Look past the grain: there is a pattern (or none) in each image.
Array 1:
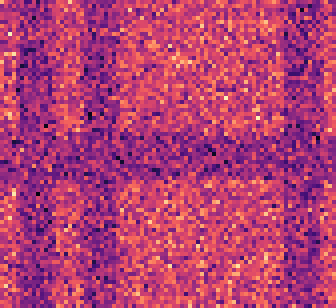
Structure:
bands of rows crossing bands of columns
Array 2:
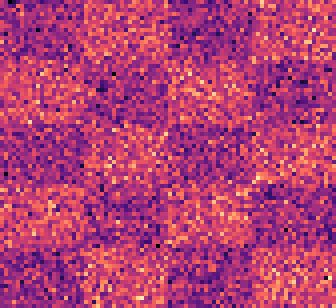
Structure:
a checkerboard
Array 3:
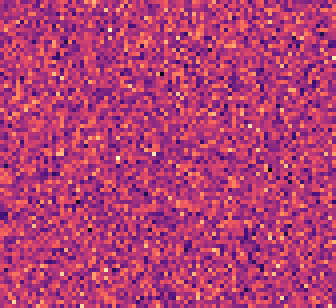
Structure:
only noise
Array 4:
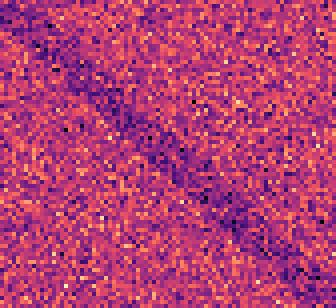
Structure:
a diagonal band
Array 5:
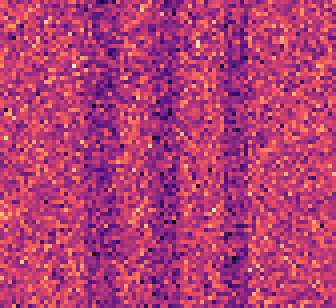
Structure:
bands of columns
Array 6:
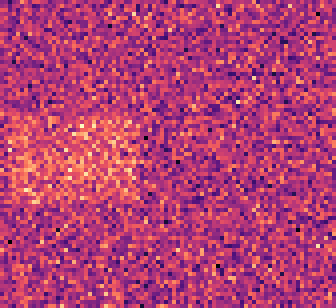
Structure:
one block
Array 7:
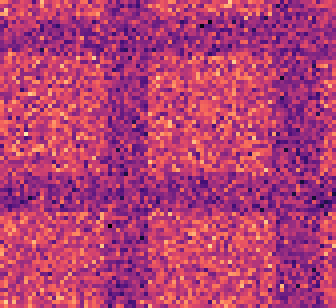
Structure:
bands of rows crossing bands of columns
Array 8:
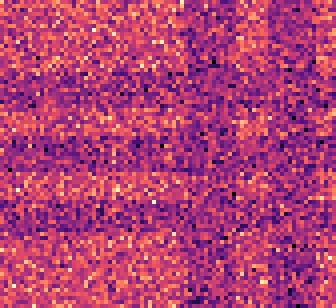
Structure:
bands of rows crossing bands of columns
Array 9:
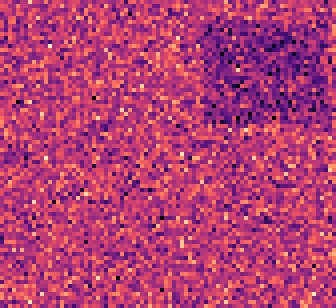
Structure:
one block
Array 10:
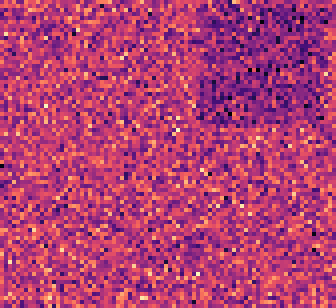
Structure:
one block
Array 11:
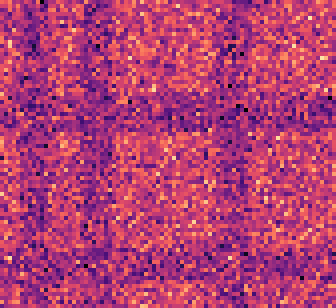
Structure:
bands of rows crossing bands of columns
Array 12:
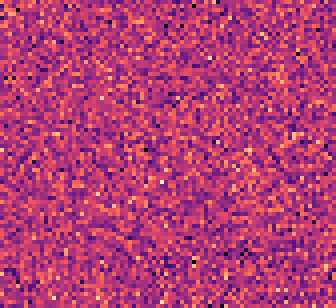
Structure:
only noise
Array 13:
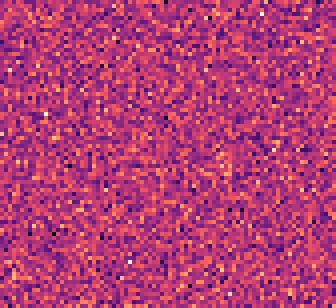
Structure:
only noise
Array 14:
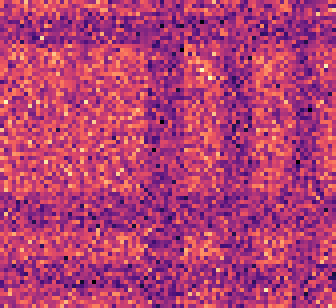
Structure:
bands of rows crossing bands of columns
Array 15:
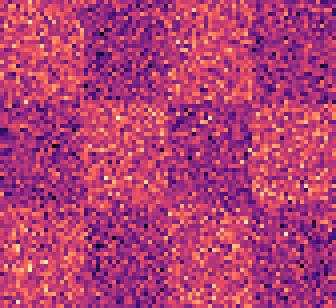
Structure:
a checkerboard
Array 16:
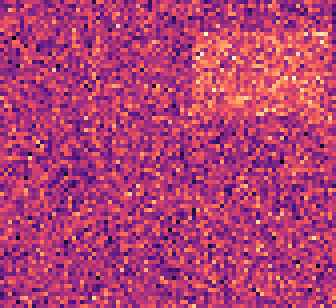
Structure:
one block
